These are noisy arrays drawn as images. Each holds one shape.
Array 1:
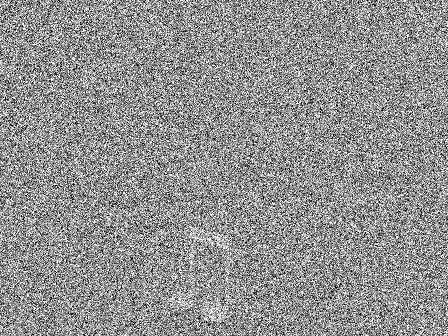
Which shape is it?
pair of musical notes
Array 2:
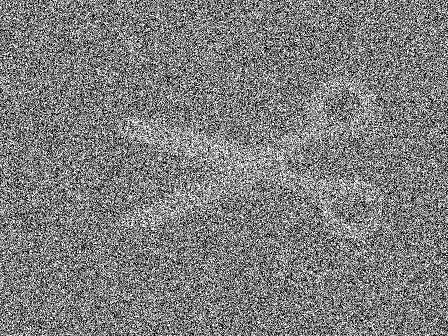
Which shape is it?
pair of scissors
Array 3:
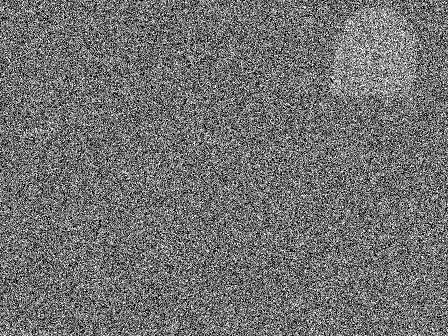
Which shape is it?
ghost
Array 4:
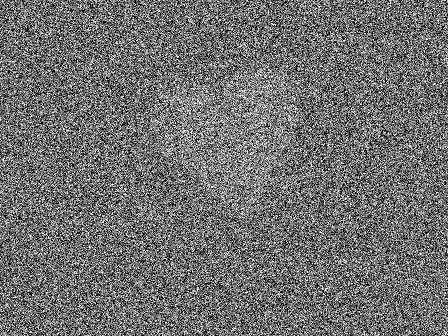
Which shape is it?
heart
